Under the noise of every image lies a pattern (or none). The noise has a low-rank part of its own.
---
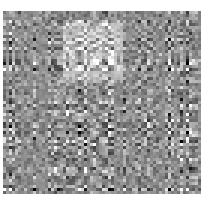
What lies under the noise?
one block
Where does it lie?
top middle
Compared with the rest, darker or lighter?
lighter
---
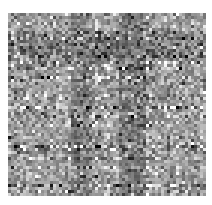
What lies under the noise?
bands of rows crossing bands of columns
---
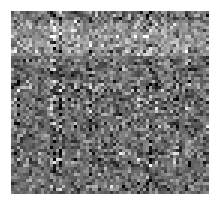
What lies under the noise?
one band of rows
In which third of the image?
top
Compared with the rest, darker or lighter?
lighter
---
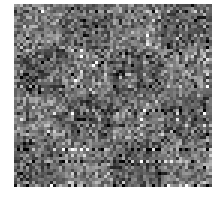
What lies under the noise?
a checkerboard
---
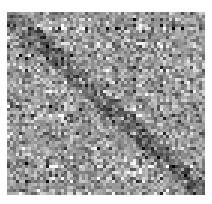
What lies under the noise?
a diagonal band
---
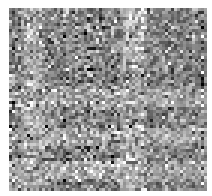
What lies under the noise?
bands of rows crossing bands of columns
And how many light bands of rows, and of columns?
3 and 2
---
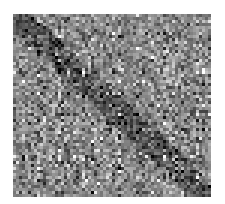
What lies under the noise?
a diagonal band
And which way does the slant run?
top left to bottom right
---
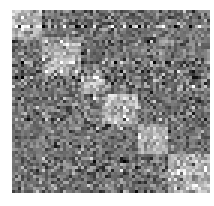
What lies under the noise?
blocks along the diagonal
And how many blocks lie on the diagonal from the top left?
6
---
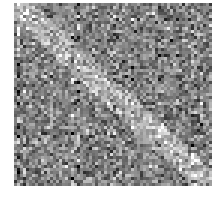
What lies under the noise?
a diagonal band
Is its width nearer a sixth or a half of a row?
a sixth
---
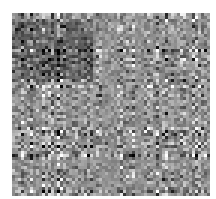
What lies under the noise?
one block
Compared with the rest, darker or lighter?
darker
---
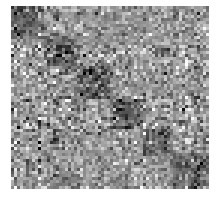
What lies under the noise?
blocks along the diagonal
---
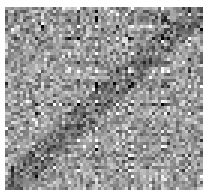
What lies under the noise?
a diagonal band
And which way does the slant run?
bottom left to top right
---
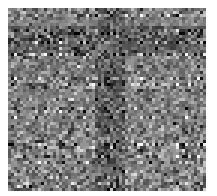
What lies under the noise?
bands of rows crossing bands of columns
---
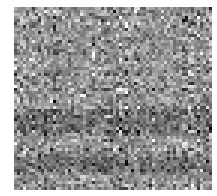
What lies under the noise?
bands of rows
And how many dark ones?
2
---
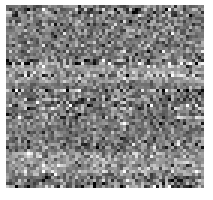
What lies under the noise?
bands of rows
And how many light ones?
2
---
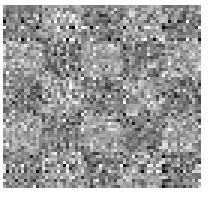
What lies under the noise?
a checkerboard
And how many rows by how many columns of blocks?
5 by 5
